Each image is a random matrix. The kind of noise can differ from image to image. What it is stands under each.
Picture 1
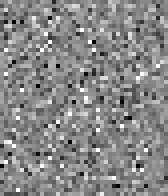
heavy tails
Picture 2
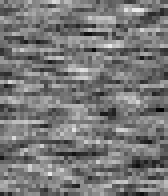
streaked along the rows
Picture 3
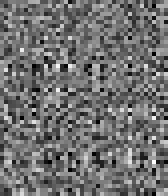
low rank plus noise
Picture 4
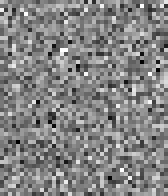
independent entries
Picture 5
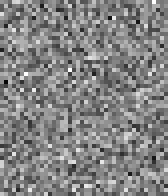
independent entries
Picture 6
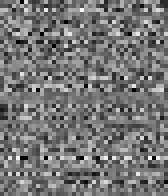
rows of uneven size
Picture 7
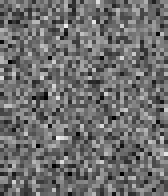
independent entries
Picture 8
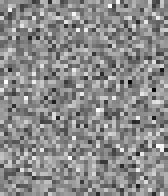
independent entries
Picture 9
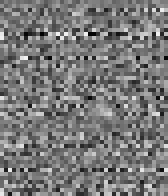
rows of uneven size
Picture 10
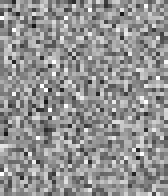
independent entries
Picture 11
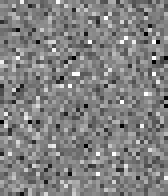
heavy tails
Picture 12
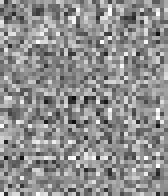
low rank plus noise
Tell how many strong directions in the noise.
two
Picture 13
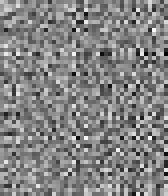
low rank plus noise
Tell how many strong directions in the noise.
two
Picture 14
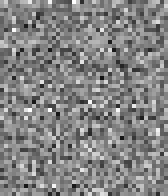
low rank plus noise
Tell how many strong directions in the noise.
five to eight
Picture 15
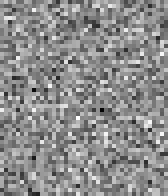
independent entries
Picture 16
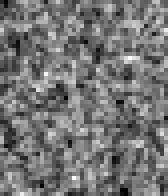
blotchy
